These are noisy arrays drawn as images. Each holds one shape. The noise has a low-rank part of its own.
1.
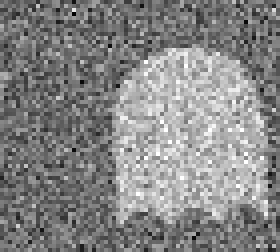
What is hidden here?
light ghost
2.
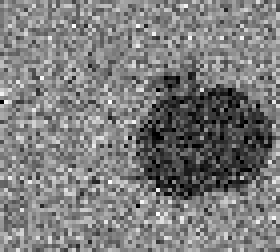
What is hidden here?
dark apple
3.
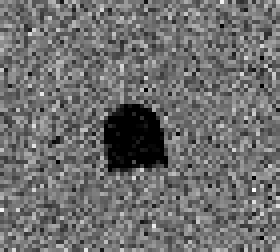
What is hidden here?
dark ghost, centre
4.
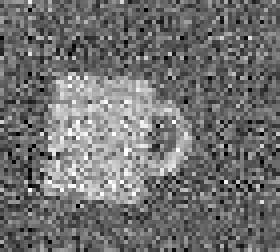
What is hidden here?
light cup
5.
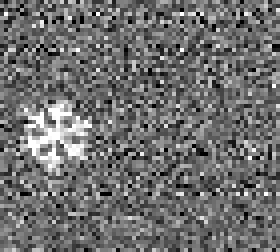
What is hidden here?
light snowflake, middle left
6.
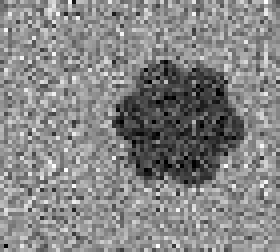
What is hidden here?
dark flower
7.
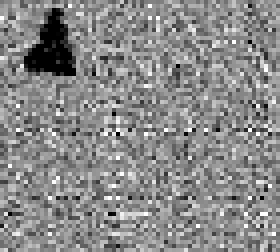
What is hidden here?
dark chess pawn, top left
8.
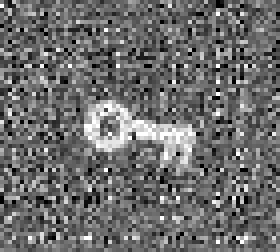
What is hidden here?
light key, centre
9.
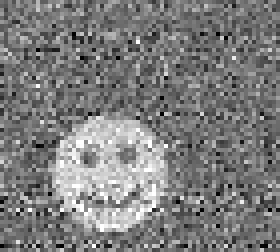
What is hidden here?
light smiling face
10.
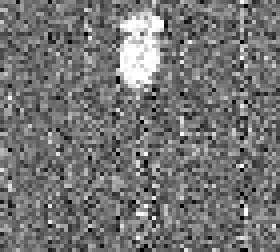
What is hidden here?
light footprint, top middle
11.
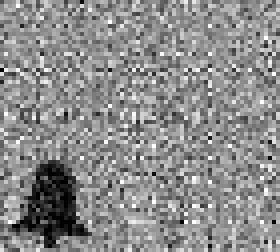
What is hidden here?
dark bell, bottom left
